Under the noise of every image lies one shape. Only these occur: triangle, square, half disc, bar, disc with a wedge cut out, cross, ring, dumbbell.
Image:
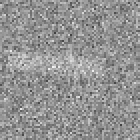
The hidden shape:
bar
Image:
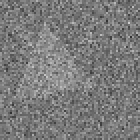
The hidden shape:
triangle
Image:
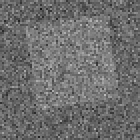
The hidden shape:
square
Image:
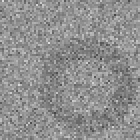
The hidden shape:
ring
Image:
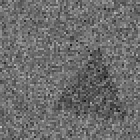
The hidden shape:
triangle
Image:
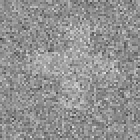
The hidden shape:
cross
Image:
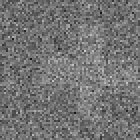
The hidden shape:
cross
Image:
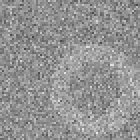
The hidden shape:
ring
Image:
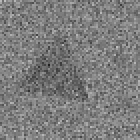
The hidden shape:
triangle
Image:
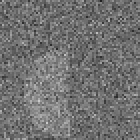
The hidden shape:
half disc
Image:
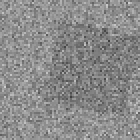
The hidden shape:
square
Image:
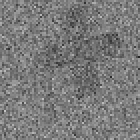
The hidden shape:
cross
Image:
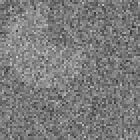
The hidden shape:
disc with a wedge cut out
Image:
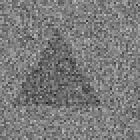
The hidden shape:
triangle
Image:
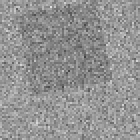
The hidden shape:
square
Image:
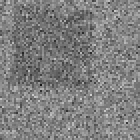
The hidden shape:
square
